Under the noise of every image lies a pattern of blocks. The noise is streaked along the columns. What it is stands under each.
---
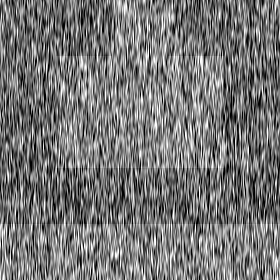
left and right mirror each other
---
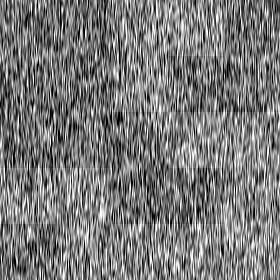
no symmetry
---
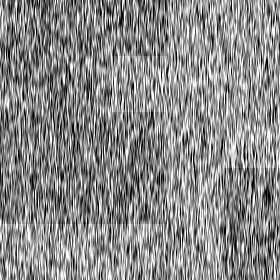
no symmetry
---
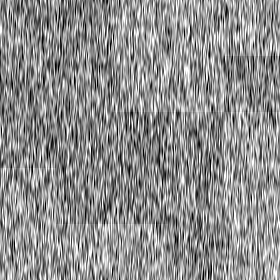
no symmetry
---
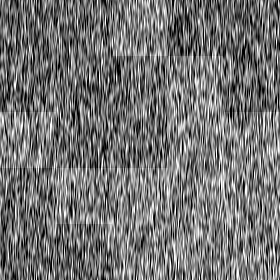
mirrored about the diagonal from the top left
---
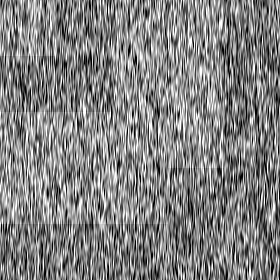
mirrored about the diagonal from the top left
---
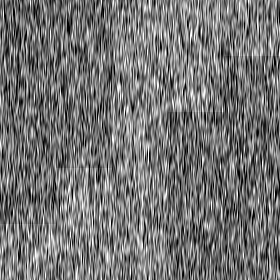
the same after a half turn
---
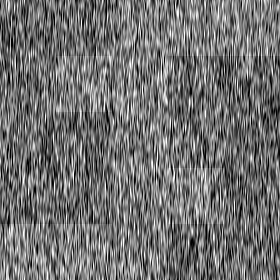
the same after a half turn
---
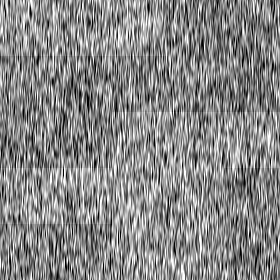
no symmetry
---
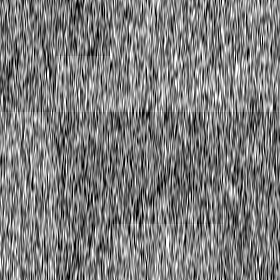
no symmetry
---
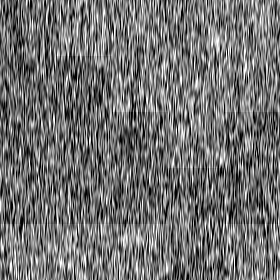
no symmetry
